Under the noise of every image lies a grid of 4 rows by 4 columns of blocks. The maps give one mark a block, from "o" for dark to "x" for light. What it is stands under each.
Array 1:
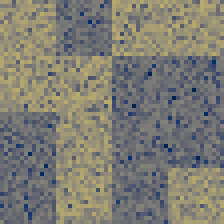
x o x x
x x o o
o x o o
o x o x
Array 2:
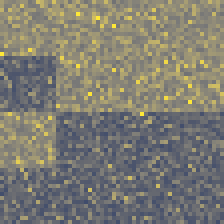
x x x x
o x x x
x o o o
o o o o
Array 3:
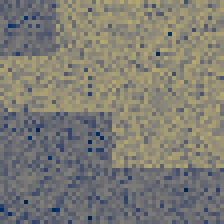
o x x x
x x x x
o o x x
o o o o
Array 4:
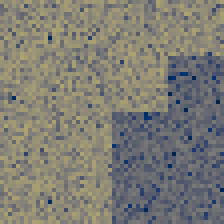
x x x x
x x x o
x x o o
x x o o
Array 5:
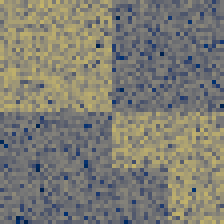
x x o o
x x o o
o o x x
o o o x
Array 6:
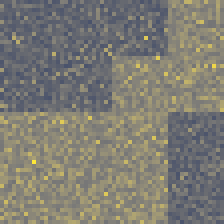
o o o x
o o x x
x x x o
x x x o
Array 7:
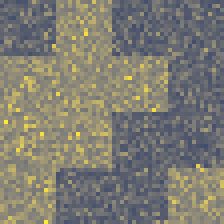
o x o o
x x x o
x x o o
x o o x
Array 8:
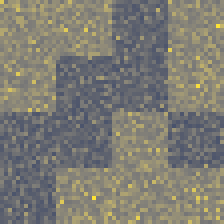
x x o x
x o o x
o o x o
o x x x
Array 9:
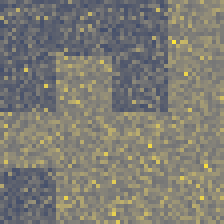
o o o x
o x o x
x x x x
o x x x
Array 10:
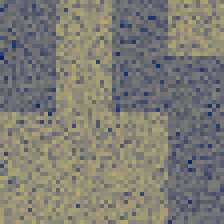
o x o x
o x o o
x x x o
x x x o
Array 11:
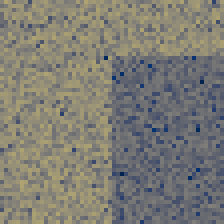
x x x x
x x o o
x x o o
x x o o
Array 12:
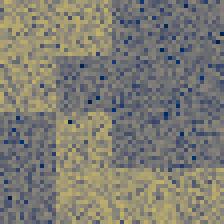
x x o o
x o o o
o x o o
o x x x
